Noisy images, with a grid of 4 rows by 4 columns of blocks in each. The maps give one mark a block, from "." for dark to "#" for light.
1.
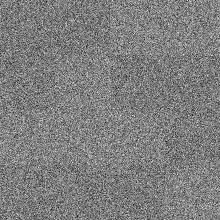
. . # #
. # . .
# # # .
. . . #
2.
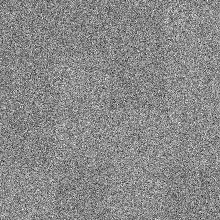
. . . #
. # . #
. # # #
# . # .
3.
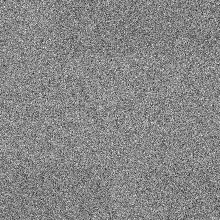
# . . .
# # # #
# # # #
. . # .
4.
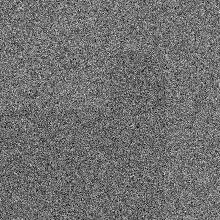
# # # #
# # . #
. . . #
. . . #
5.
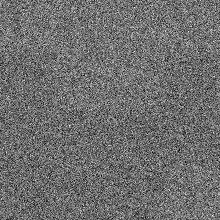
# # # #
. # # .
. . . .
. . . #
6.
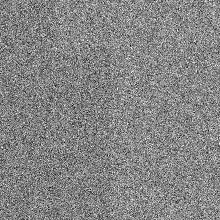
. # # #
. . # #
. . # #
. . # #
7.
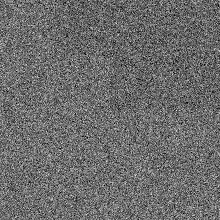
# . . .
# # . .
# # # #
# # # #
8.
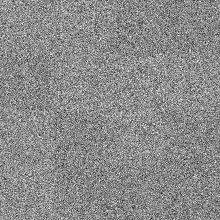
# # . .
. # # #
# . # .
# . . .
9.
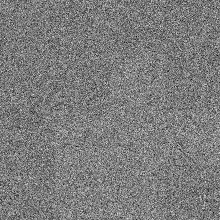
. . . .
. . # .
. # # #
. # # .
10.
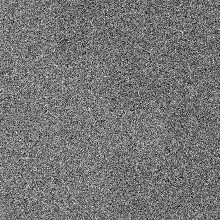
# . . .
# # . .
# # # .
# # . .
